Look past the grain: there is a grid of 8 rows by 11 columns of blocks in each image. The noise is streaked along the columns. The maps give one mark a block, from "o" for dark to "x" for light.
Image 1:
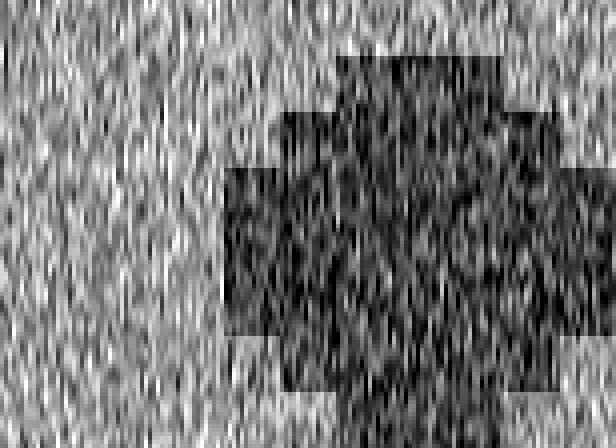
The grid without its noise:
x x x x x x x x x x x
x x x x x x o o o x x
x x x x x o o o o o x
x x x x o o o o o o o
x x x x o o o o o o o
x x x x o o o o o o o
x x x x x o o o o o x
x x x x x x o o o x x
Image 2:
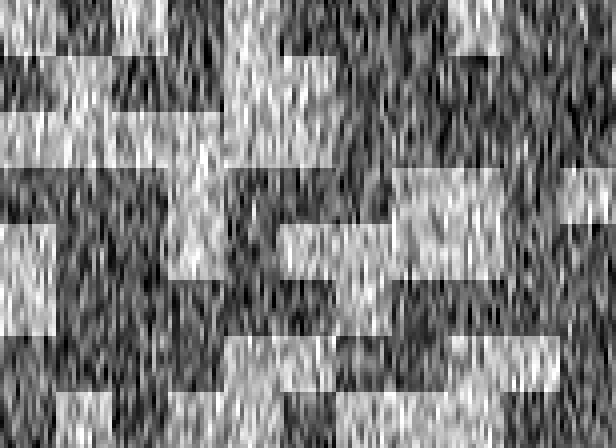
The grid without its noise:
x o x o x o o o x o o
o x o o x x o o o o o
x x x x x x o o o o o
o o o x o o o x x o x
x o o x o x x x x o o
x o o o o o x o o o o
o o o o x x o o x x o
o x o x x o x x x o o
